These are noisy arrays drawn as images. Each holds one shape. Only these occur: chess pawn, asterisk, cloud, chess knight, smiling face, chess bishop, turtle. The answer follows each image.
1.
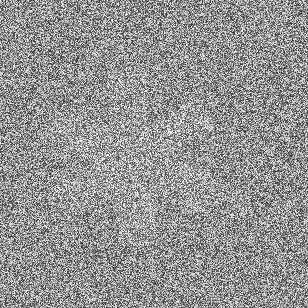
light asterisk
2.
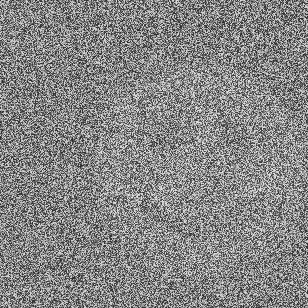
light smiling face
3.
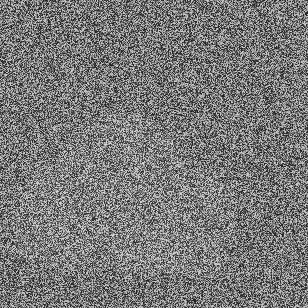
light cloud
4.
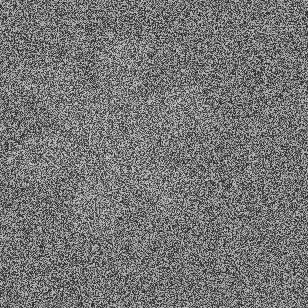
light asterisk
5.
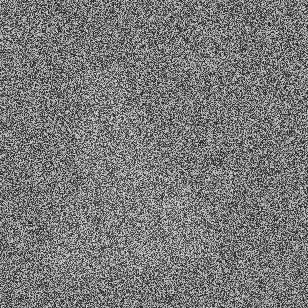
light chess pawn
